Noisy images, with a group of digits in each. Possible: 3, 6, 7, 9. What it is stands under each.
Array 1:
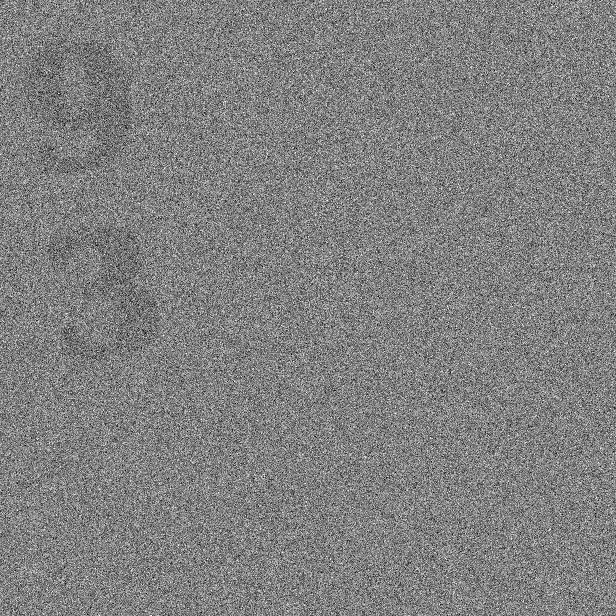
top left: dark 9; middle left: dark 3
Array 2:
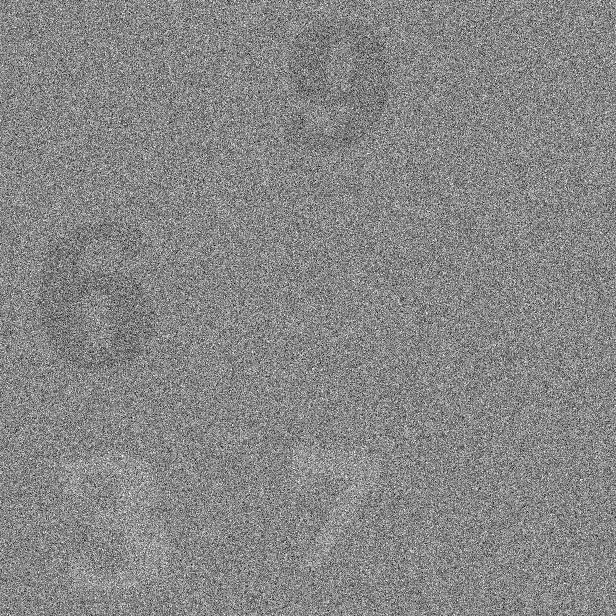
top middle: dark 9; middle left: dark 6; bottom left: light 3; bottom middle: light 7
